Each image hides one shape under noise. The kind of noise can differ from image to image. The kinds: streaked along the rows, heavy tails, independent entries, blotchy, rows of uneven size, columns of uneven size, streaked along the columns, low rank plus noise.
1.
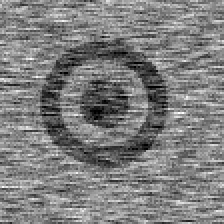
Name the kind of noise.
streaked along the rows
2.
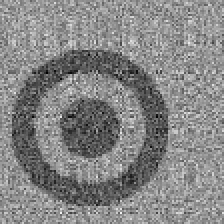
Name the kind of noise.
low rank plus noise
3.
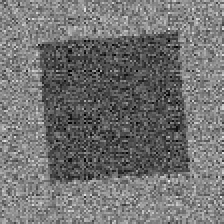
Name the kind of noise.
low rank plus noise
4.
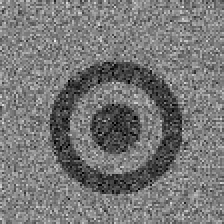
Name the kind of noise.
low rank plus noise
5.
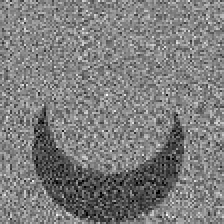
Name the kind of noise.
low rank plus noise
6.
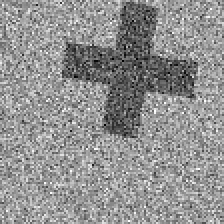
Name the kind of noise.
independent entries
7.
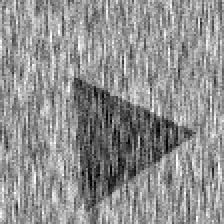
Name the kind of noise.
streaked along the columns
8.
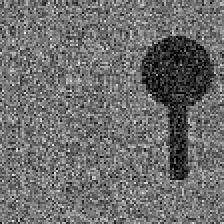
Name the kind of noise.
low rank plus noise
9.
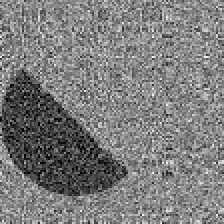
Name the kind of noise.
low rank plus noise
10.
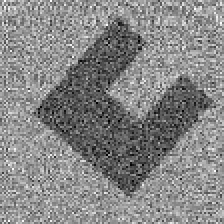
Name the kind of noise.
low rank plus noise
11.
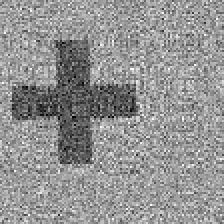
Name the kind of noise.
low rank plus noise
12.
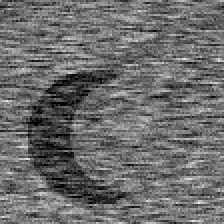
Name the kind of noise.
streaked along the rows
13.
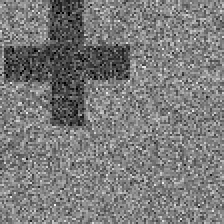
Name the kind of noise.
independent entries
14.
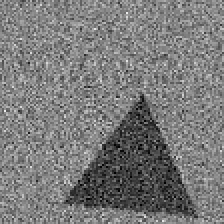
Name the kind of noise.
low rank plus noise
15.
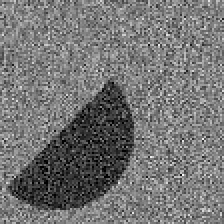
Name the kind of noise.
low rank plus noise
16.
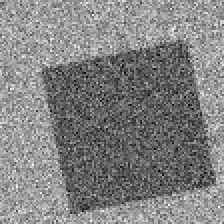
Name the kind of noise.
independent entries
